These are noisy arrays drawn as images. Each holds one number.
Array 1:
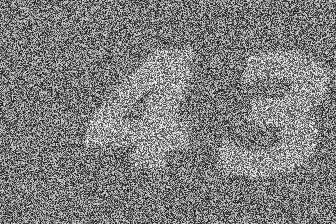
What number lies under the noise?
43
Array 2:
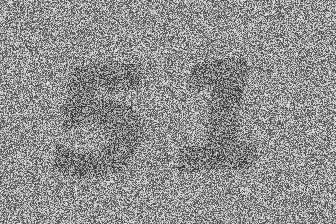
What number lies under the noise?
51
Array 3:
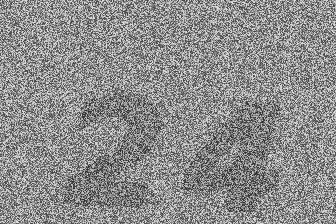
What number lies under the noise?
24
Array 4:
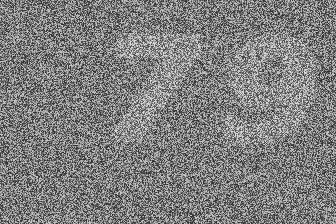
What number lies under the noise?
79
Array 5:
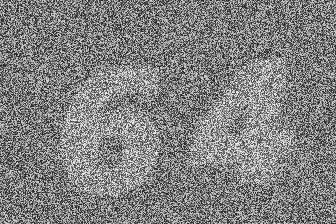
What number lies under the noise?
64
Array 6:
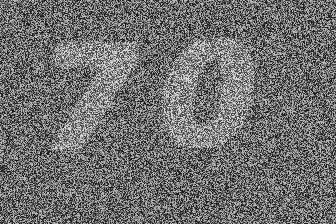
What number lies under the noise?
70
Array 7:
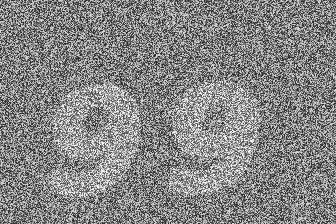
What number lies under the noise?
99
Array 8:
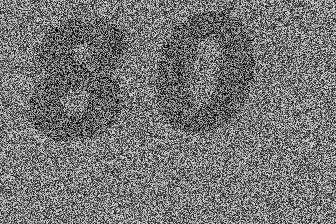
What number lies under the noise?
80
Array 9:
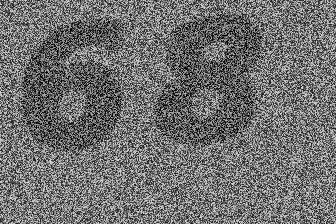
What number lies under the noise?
68
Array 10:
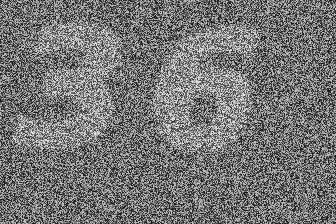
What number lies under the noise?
36
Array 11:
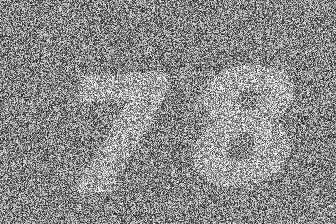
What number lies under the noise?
78
